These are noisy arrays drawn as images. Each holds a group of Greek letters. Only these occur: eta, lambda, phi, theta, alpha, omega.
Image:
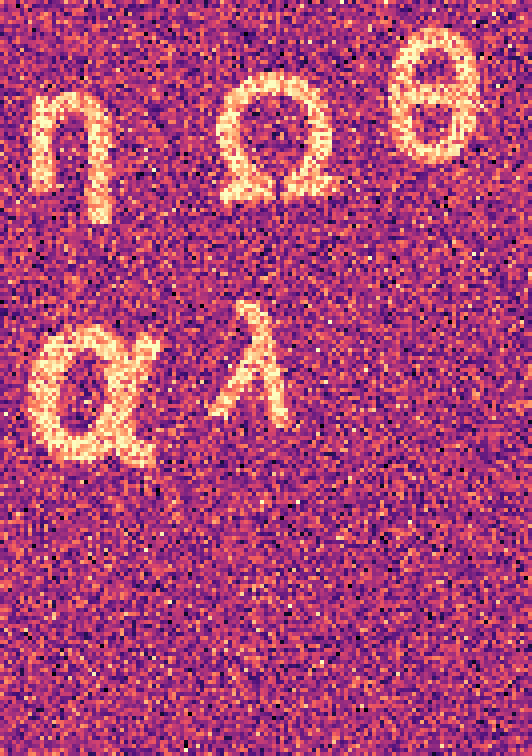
top left: eta; top middle: omega; top right: theta; middle left: alpha; centre: lambda
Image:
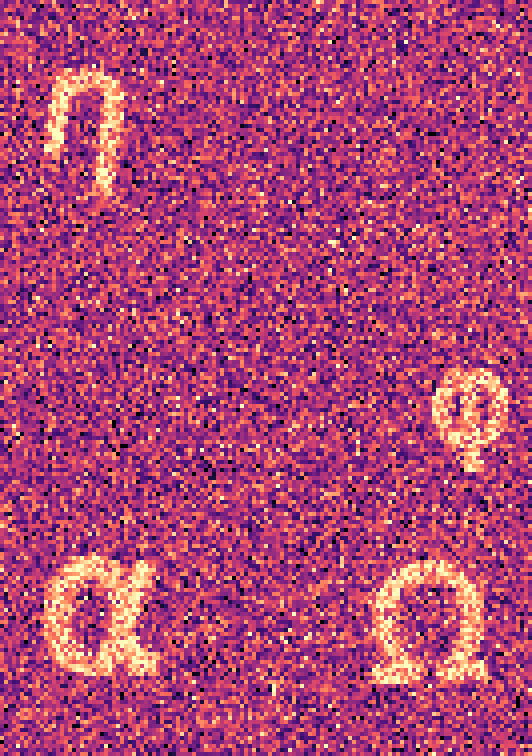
top left: eta; middle right: phi; bottom left: alpha; bottom right: omega
